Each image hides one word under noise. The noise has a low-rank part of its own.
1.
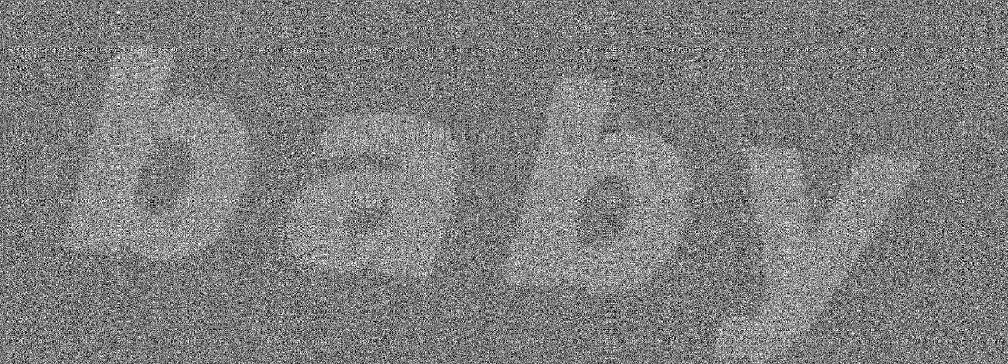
baby
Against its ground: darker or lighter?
lighter
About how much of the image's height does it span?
nearly all
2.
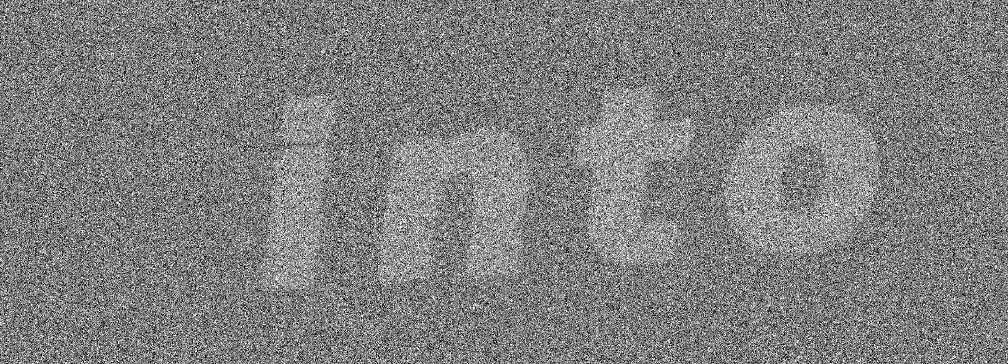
into
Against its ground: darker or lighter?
lighter
